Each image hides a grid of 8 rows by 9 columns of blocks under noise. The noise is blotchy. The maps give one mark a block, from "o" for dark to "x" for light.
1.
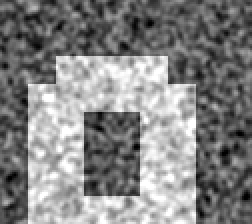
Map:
o o o o o o o o o
o o o o o o o o o
o o x x x x o o o
o x x x x x x o o
o x x o o x x o o
o x x o o x x o o
o x x o o x x o o
o x x x x x x o o
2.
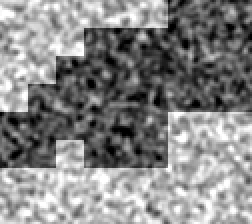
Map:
x x x x x x o o o
x x x o o o o o o
x x o o o o o o o
x o o o o o o o o
o o o o o o x x x
o o x o o o x x x
x x x x x x x x x
x x x x x x x x x
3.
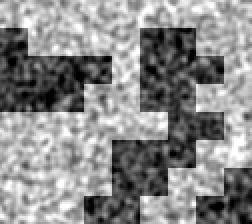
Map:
x x x x x x x x x
o x x x x o o x x
o o o o x o o o x
o o o x x o o x x
x x x x x x o o x
x x x x o o o x x
x x x x o o x x o
x x x o o x x o o
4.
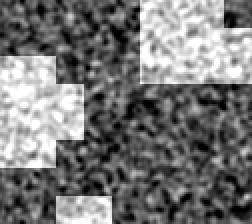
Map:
o o o o o x x x o
o o o o o x x x x
x x o o o x x x x
x x x o o o o o o
x x x o o o o o o
x x o o o o o o o
o o o o o o o o o
o o x x o o o o o
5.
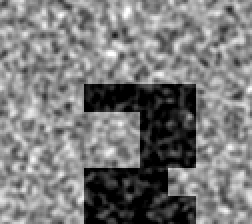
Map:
x x x x x x x x x
x x x x x x x x x
x x x x x x x x x
x x x o o o o x x
x x x x x o o x x
x x x x x o o x x
x x x o o o x x x
x x x o o o o x x
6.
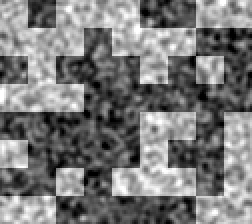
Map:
x o x x x o o x x
x x x o x x x o o
o x o o o x o x o
x x x o o o o o o
o o o o o x x o x
x o o o o x o o x
o o x o x x x o x
x x o o o o o x x
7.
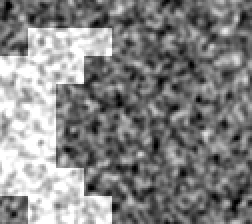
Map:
o o o o o o o o o
o x x x o o o o o
x x x o o o o o o
x x o o o o o o o
x x o o o o o o o
x x o o o o o o o
x x x o o o o o o
o x x x o o o o o
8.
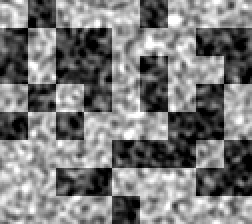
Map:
x o x x x o x x x
o x o o x x x o o
o x o o x o x x o
x o x o x o x o x
o x o x x x o o x
x x x x o o o x o
x x o o x x x o o
x x x x o x x x x
